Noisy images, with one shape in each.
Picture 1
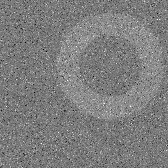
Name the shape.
ring
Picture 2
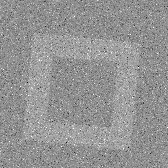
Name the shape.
square frame
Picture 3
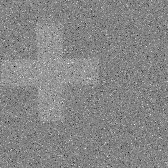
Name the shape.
cross
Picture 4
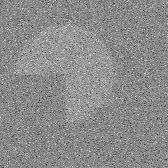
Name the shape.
disc with a wedge cut out
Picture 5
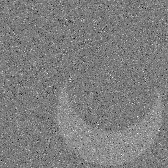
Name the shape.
crescent
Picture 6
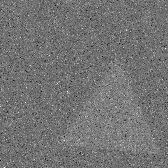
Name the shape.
triangle
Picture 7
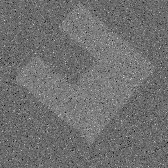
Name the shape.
square with a notch
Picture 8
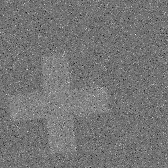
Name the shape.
cross
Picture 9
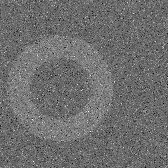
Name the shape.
ring
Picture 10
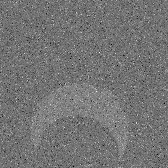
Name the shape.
crescent
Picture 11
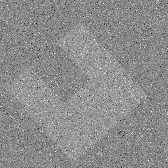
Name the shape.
square with a notch
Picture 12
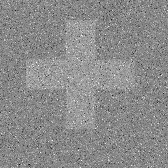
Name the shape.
cross
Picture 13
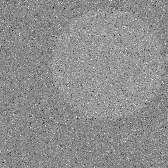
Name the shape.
disc
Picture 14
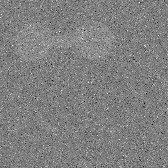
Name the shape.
dumbbell
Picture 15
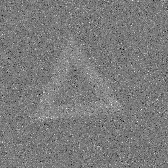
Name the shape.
triangle frame
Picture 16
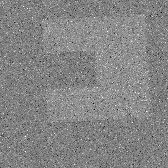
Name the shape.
square with a notch
